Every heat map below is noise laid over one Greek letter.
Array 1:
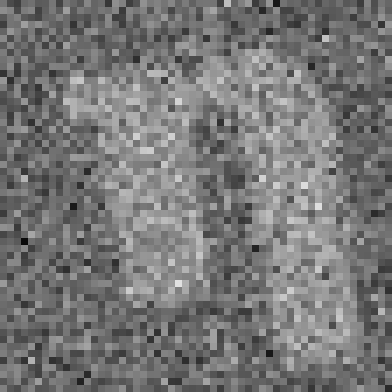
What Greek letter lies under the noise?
eta
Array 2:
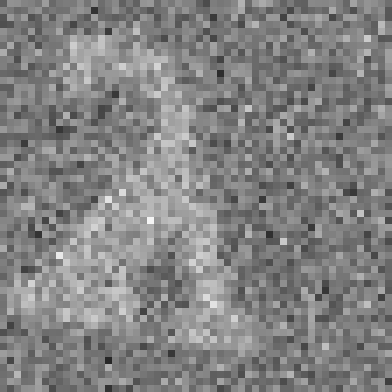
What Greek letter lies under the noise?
lambda
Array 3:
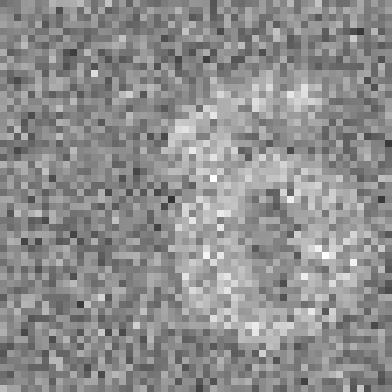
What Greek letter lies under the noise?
delta
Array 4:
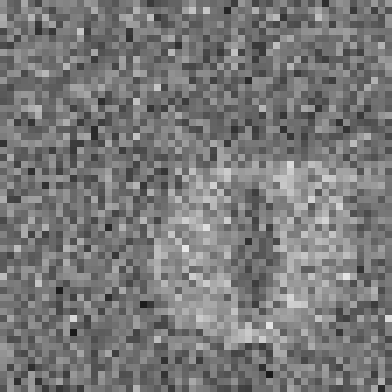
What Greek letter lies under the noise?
sigma
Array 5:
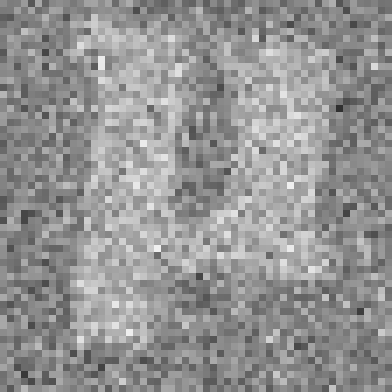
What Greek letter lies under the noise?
mu
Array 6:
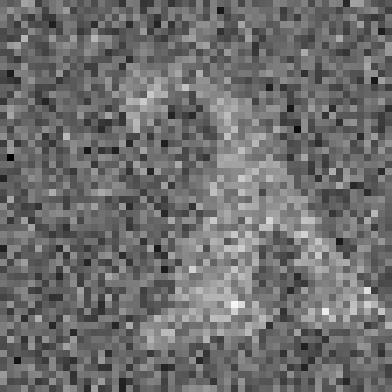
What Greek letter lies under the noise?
lambda
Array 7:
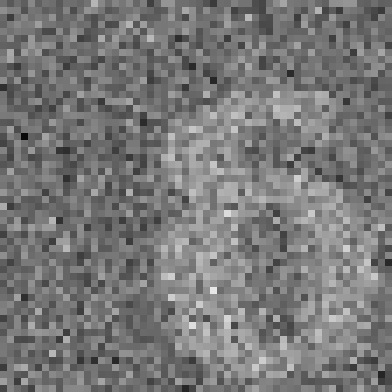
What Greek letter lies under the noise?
delta
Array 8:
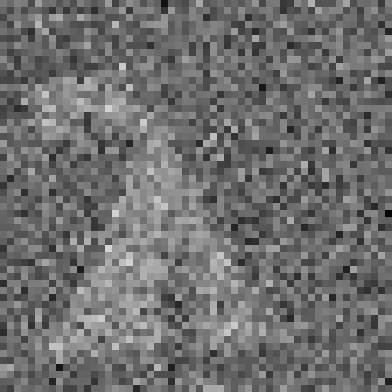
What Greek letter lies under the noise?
lambda
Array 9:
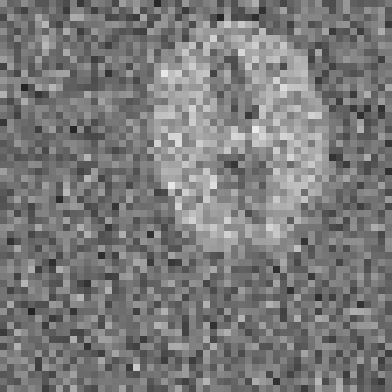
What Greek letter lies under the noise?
theta
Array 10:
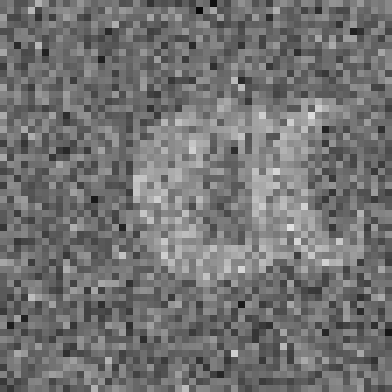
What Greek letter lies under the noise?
alpha
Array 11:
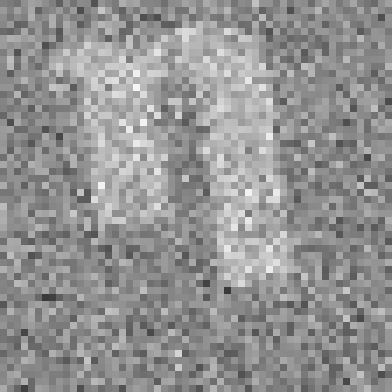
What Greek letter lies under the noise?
eta
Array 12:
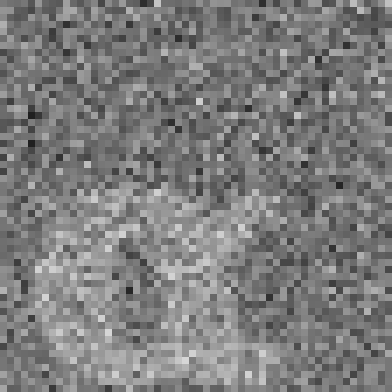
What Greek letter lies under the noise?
alpha
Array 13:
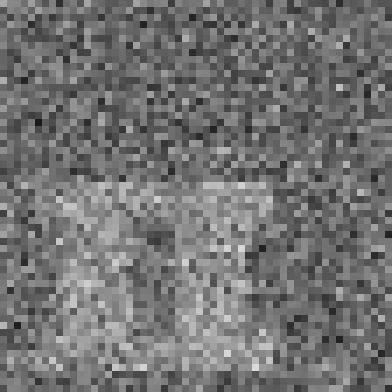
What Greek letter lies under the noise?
pi
